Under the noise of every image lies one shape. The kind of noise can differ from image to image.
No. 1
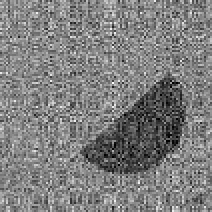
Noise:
low rank plus noise
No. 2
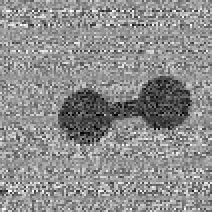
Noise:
rows of uneven size
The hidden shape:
dumbbell
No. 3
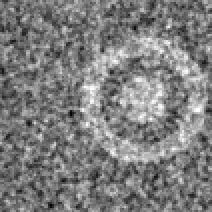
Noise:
blotchy
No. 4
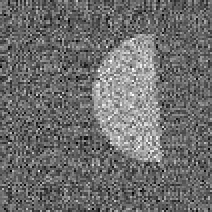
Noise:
low rank plus noise
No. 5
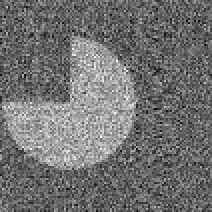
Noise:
low rank plus noise
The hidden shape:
disc with a wedge cut out
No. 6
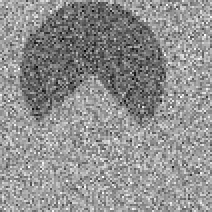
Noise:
independent entries
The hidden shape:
disc with a wedge cut out
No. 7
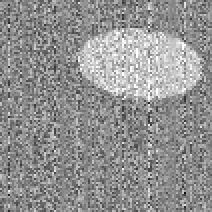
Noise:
columns of uneven size
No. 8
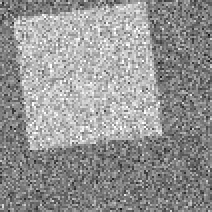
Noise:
independent entries
